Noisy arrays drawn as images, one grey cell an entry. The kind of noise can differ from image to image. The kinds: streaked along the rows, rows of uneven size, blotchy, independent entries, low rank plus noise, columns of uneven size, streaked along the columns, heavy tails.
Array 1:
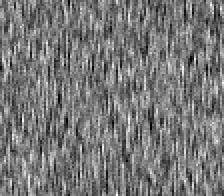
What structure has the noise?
streaked along the columns
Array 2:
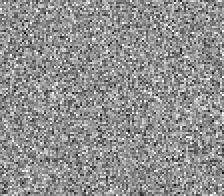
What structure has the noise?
independent entries
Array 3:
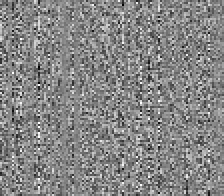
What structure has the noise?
columns of uneven size
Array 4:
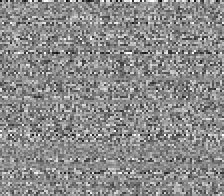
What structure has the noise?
rows of uneven size
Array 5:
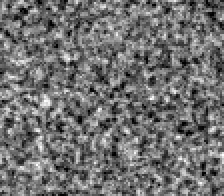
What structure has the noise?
blotchy
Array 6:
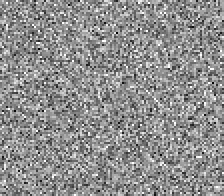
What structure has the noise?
independent entries
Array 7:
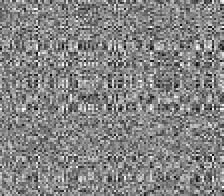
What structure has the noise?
low rank plus noise
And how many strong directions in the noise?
one
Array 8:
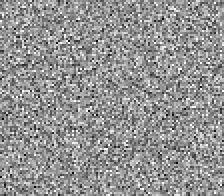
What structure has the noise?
independent entries
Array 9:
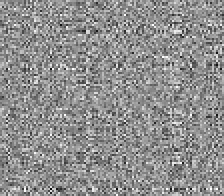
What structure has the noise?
low rank plus noise
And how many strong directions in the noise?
three or four
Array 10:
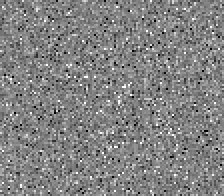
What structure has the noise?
heavy tails
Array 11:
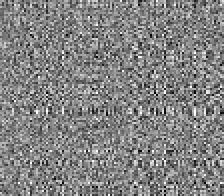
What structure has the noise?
low rank plus noise
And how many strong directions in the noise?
one
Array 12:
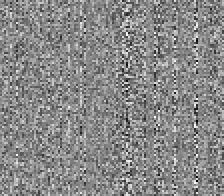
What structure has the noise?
columns of uneven size
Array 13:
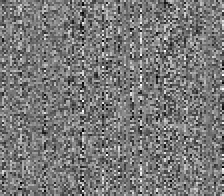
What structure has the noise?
columns of uneven size
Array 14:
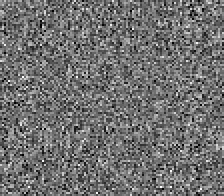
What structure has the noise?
low rank plus noise
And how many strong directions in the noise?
five to eight
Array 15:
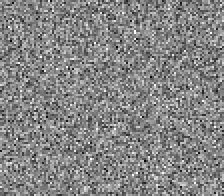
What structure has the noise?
independent entries
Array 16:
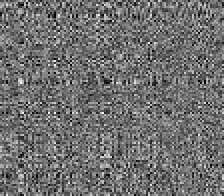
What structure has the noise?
low rank plus noise
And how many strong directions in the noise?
two
